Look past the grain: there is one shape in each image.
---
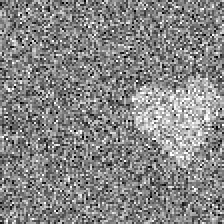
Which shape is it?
heart
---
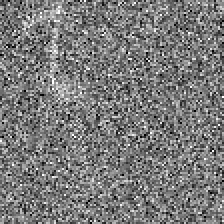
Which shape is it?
musical note
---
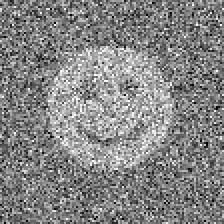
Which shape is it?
smiling face
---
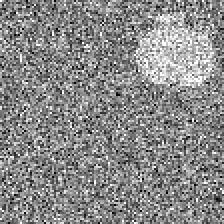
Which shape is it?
apple
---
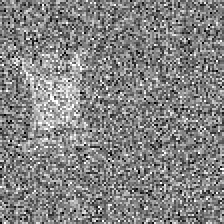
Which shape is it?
chess rook
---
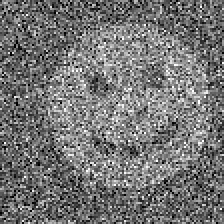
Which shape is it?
smiling face
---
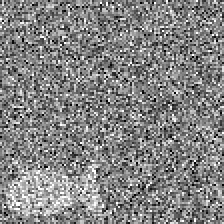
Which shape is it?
fish
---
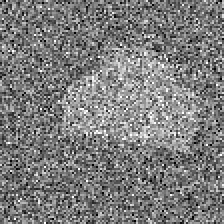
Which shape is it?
cloud
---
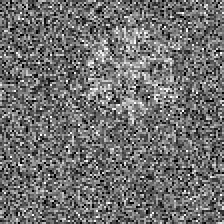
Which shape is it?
snowflake
